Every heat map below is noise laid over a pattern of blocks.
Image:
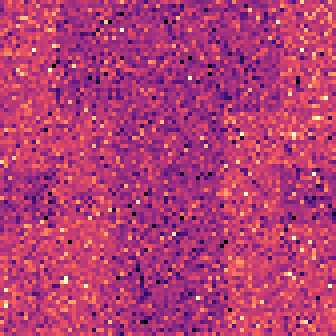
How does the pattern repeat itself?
left and right mirror each other
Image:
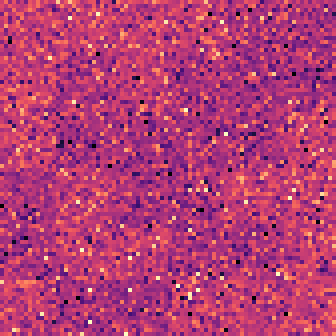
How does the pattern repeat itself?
mirrored about the diagonal from the bottom left
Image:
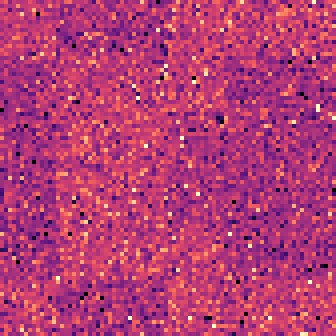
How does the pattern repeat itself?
top and bottom mirror each other
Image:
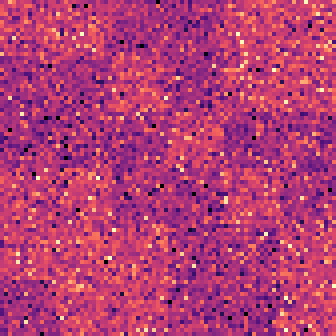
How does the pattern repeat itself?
mirrored about the diagonal from the bottom left
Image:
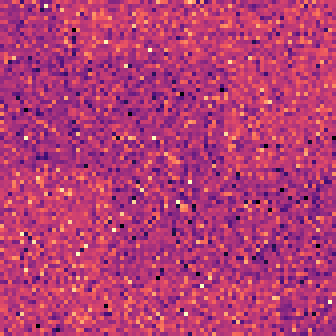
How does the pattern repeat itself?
the same after a half turn
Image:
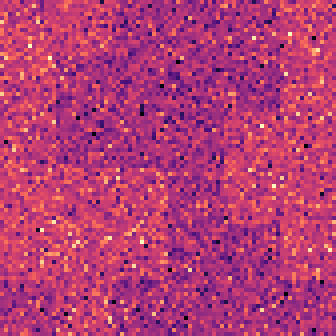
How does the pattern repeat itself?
no symmetry
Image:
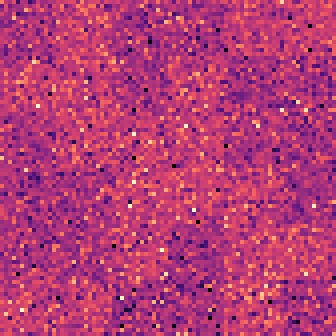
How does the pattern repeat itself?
the same after a half turn
